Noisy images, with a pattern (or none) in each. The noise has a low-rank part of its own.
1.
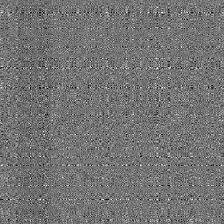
one band of columns
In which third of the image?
left
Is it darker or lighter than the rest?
darker
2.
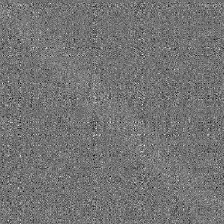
a diagonal band
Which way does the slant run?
top left to bottom right
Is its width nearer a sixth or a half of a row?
a sixth
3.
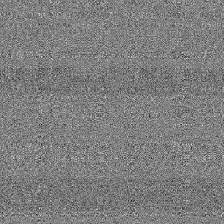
bands of rows
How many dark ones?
2
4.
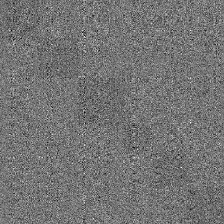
blocks along the diagonal
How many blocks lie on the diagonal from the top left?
6
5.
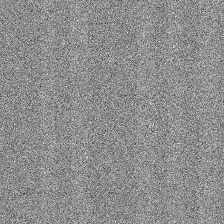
bands of columns
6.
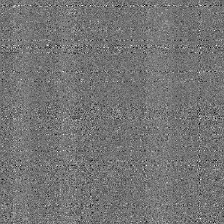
bands of columns
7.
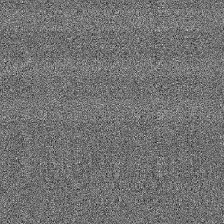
bands of rows
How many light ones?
3
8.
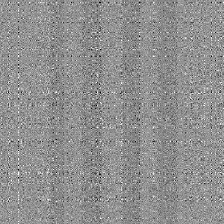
bands of columns
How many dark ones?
4
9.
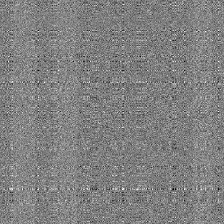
bands of columns
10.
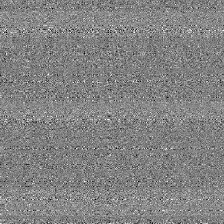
bands of rows
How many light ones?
3
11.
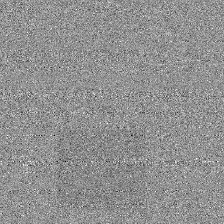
one block
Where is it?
bottom middle
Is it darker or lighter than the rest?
darker
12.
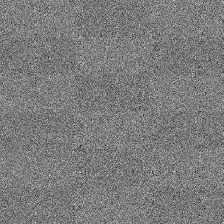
a checkerboard
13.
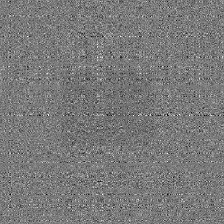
one block
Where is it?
centre
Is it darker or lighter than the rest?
darker
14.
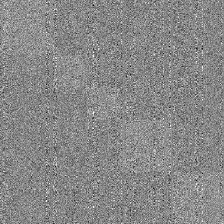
blocks along the diagonal
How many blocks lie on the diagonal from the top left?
5
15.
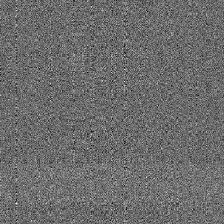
one band of rows
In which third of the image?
bottom
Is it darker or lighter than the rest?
lighter
